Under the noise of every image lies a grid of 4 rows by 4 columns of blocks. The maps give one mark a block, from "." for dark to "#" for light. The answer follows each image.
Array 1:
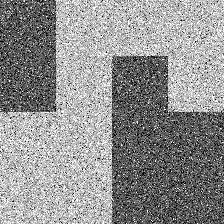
. # # #
. # . #
# # . .
# # . .
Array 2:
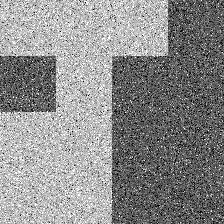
# # # .
. # . .
# # . .
# # . .
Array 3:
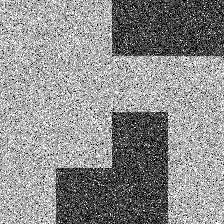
# # . .
# # # #
# # . #
# . . #
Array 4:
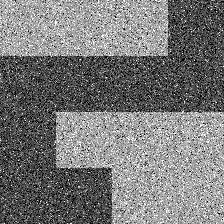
# # # .
. . . .
. # # #
. . # #
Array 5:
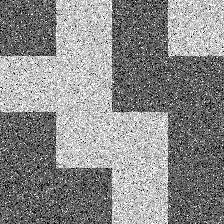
. # . #
# # . .
. # # .
. . # .
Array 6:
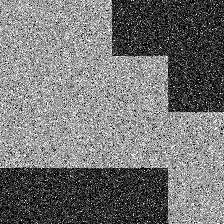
# # . .
# # # .
# # # #
. . . #
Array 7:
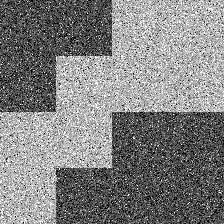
. . # #
. # # #
# # . .
# . . .
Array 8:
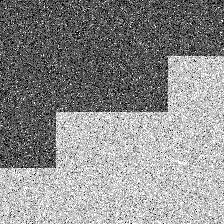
. . . .
. . . #
. # # #
# # # #
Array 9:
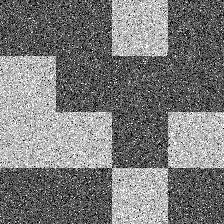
. . # .
# . . .
# # . #
. . # .
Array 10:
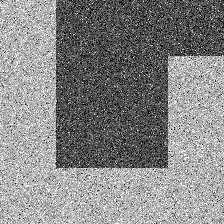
# . . .
# . . #
# . . #
# # # #
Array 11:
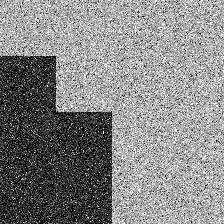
# # # #
. # # #
. . # #
. . # #
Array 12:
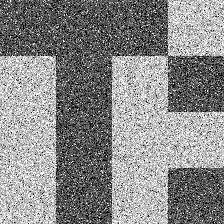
. . . #
# . # .
# . # #
# . # .
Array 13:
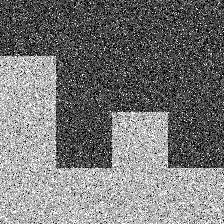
. . . .
# . . .
# . # .
# # # #
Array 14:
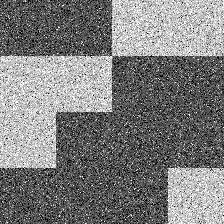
. . # #
# # . .
# . . .
. . . #
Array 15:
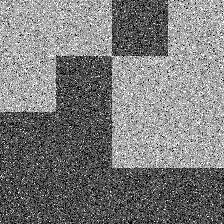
# # . #
# . # #
. . # #
. . . .
